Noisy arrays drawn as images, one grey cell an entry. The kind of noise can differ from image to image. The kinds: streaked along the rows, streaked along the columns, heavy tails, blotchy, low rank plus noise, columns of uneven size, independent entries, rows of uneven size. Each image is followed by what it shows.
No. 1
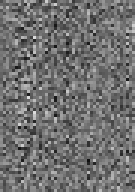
columns of uneven size
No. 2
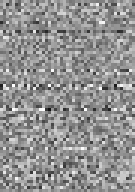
rows of uneven size
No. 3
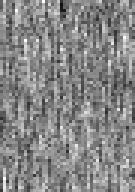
streaked along the columns
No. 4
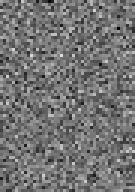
low rank plus noise
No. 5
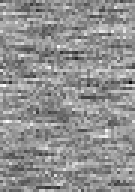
streaked along the rows
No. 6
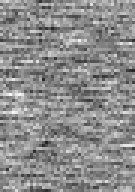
streaked along the rows
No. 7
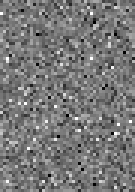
heavy tails
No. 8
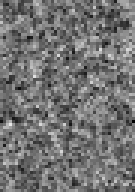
blotchy
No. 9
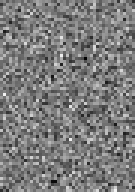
independent entries
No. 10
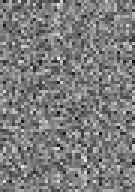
low rank plus noise
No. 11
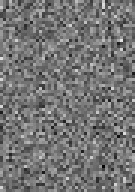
low rank plus noise
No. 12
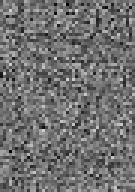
low rank plus noise
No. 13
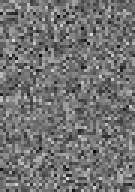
low rank plus noise
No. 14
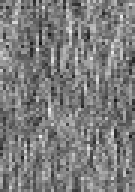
streaked along the columns
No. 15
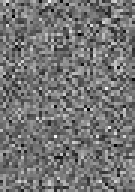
low rank plus noise
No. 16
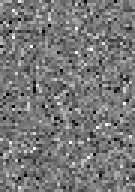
heavy tails
